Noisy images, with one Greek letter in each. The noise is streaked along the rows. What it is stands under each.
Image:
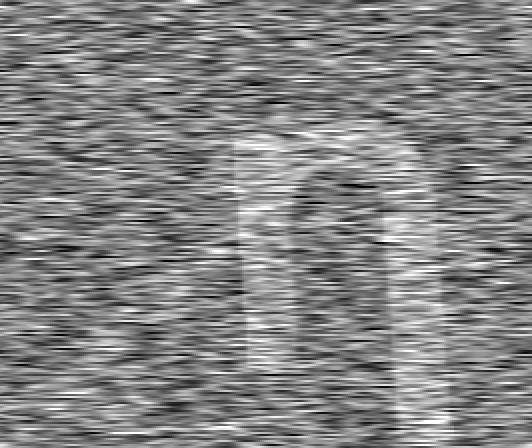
eta
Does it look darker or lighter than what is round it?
lighter
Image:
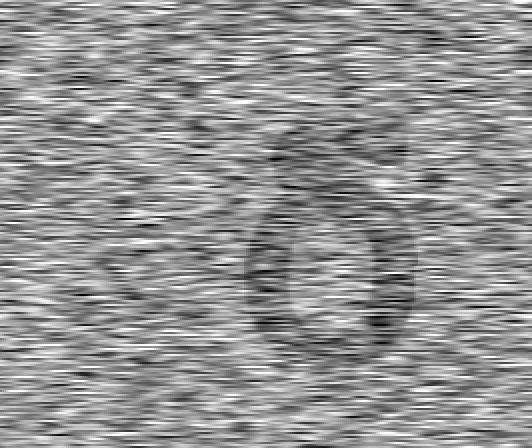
delta
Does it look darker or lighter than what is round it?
darker
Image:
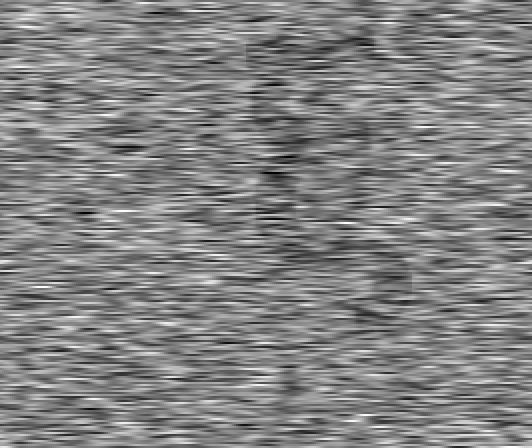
xi
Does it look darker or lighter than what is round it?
darker
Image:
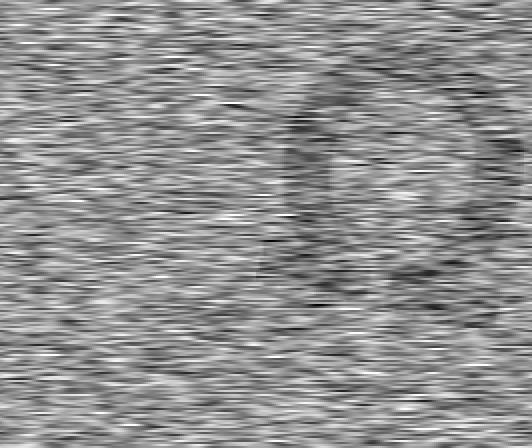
omega
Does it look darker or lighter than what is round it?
darker
